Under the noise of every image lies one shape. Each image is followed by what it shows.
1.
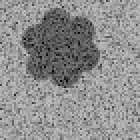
flower
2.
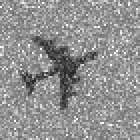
airplane
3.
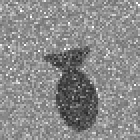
fish
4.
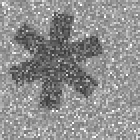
asterisk
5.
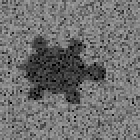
turtle
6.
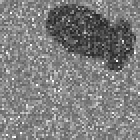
footprint
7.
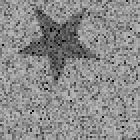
star
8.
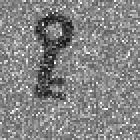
key
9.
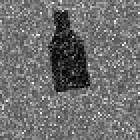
bottle
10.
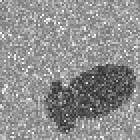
footprint
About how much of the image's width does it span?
two thirds
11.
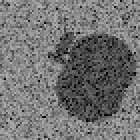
apple
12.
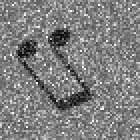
pair of musical notes
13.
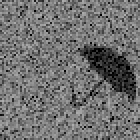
umbrella
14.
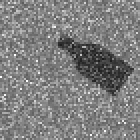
bottle
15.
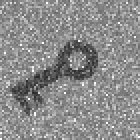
key
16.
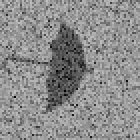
umbrella
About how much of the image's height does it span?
two thirds
